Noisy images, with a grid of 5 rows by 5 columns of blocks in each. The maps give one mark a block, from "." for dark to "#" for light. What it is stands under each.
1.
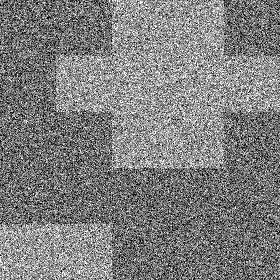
. . # # .
. # # # #
. . # # .
. . . . .
# # . . .
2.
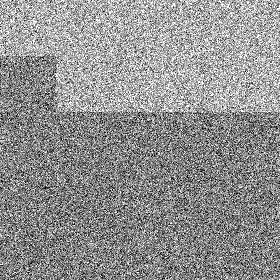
# # # # #
. # # # #
. . . . .
. . . . .
. . . . .
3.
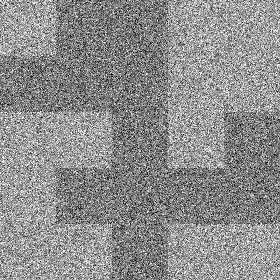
# . . # #
. . . # #
# # . # .
# . . . .
# # . # #
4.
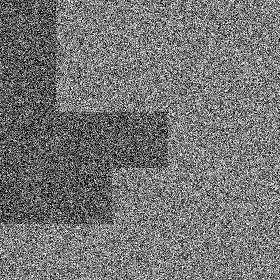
. # # # #
. # # # #
. . . # #
. . # # #
# # # # #
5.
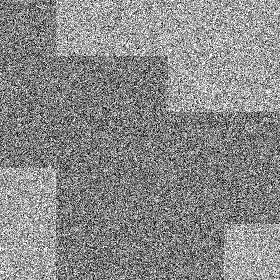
. # # # #
. . . # #
. . . . .
# . . . .
# . . . #
